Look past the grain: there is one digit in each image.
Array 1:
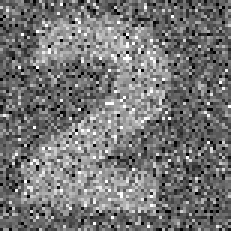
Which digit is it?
2
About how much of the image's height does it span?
nearly all
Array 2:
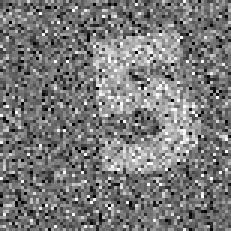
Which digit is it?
5
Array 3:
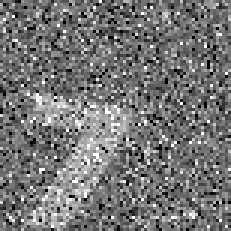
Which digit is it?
7
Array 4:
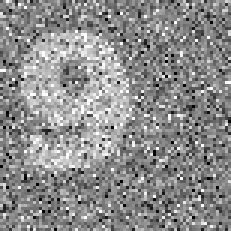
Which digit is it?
9
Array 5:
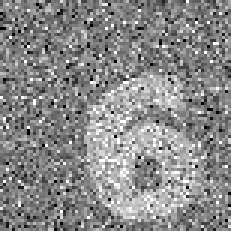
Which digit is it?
6
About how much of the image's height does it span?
two thirds
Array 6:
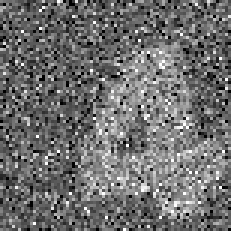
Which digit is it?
4
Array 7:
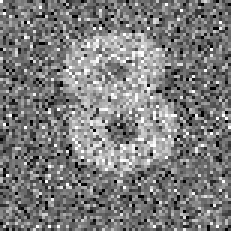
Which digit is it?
8
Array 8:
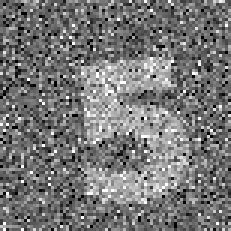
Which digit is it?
5
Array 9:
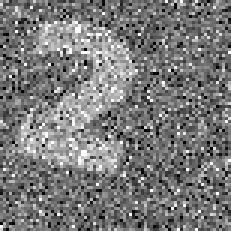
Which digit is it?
2
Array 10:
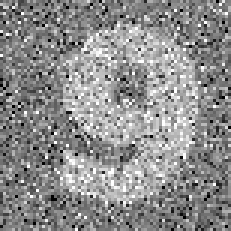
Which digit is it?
9
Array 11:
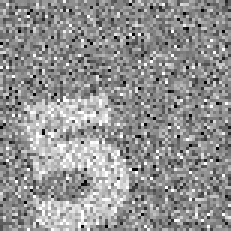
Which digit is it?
5
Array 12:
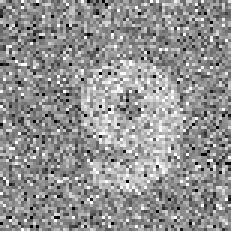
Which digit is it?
9
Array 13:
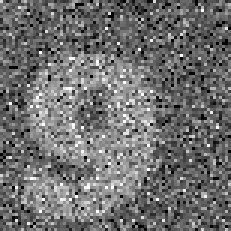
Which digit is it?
9
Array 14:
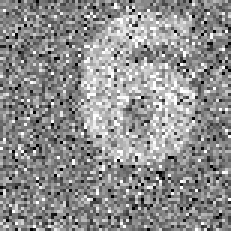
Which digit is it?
6
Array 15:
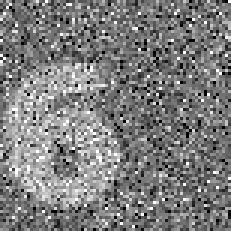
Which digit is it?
6
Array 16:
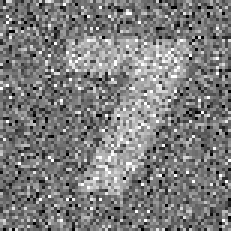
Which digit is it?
7
